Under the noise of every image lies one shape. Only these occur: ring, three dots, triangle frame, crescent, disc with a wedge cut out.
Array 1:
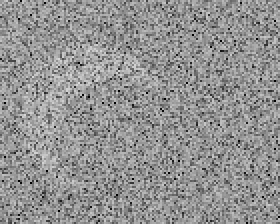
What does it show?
light crescent
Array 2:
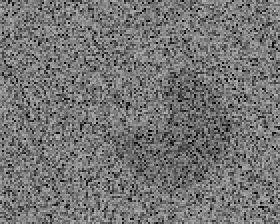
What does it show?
dark disc with a wedge cut out
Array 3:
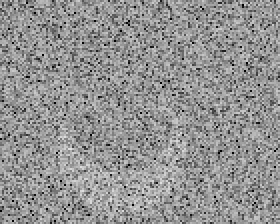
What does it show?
light crescent
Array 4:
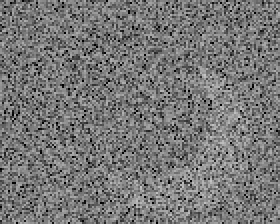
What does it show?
light crescent
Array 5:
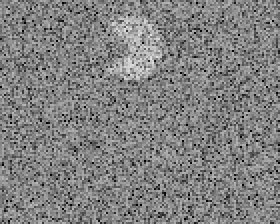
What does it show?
light disc with a wedge cut out, top middle
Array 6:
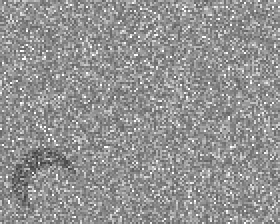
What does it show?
dark crescent, bottom left
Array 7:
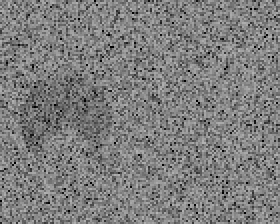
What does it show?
dark disc with a wedge cut out, middle left
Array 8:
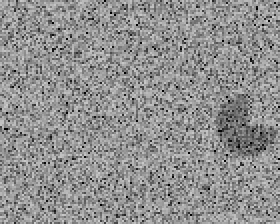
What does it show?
dark disc with a wedge cut out, middle right
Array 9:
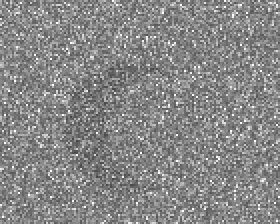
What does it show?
dark crescent
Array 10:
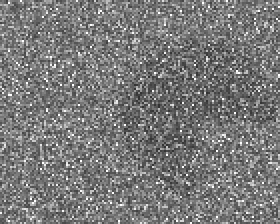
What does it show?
dark disc with a wedge cut out
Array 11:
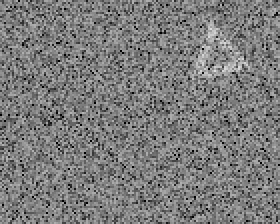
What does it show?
light triangle frame, top right
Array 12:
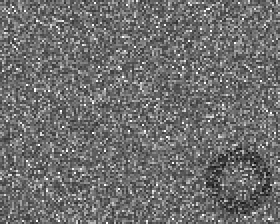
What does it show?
dark ring, bottom right
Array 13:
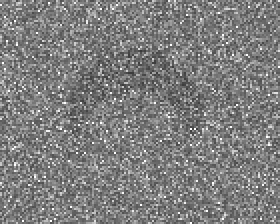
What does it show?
dark crescent
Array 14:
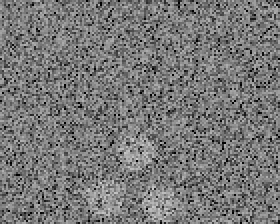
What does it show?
light three dots, bottom middle
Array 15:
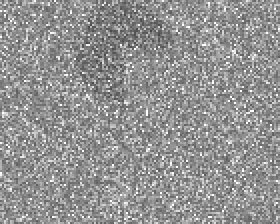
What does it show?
dark disc with a wedge cut out, top middle
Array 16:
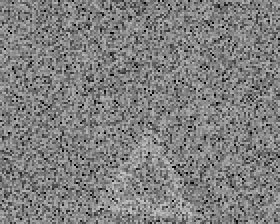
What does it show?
light triangle frame, bottom middle
